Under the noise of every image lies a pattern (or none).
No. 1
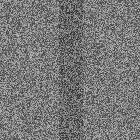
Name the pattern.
one vertical stripe
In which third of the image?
middle
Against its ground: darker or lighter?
darker
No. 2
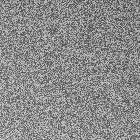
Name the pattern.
a smooth slope
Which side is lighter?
bottom left
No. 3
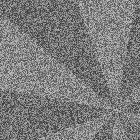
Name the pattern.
spokes from one point
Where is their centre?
bottom right
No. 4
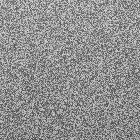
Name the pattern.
a smooth slope
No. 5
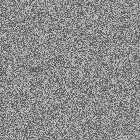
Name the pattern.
only noise
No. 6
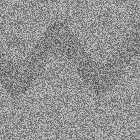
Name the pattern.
a wavy band
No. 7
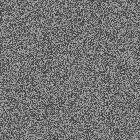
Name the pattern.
only noise
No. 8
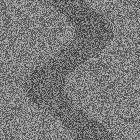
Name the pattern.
a wavy band
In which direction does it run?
top to bottom
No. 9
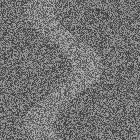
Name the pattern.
a wavy band
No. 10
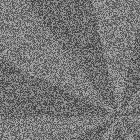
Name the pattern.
spokes from one point
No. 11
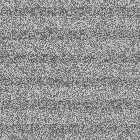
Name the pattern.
horizontal stripes
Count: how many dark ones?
6
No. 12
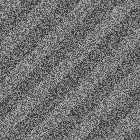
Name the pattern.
diagonal stripes
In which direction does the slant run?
bottom left to top right
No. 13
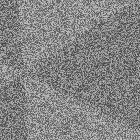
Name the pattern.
spokes from one point
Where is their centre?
middle left
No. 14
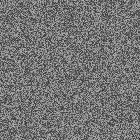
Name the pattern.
only noise
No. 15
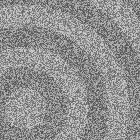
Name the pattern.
rings round one point
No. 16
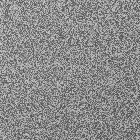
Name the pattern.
a smooth slope
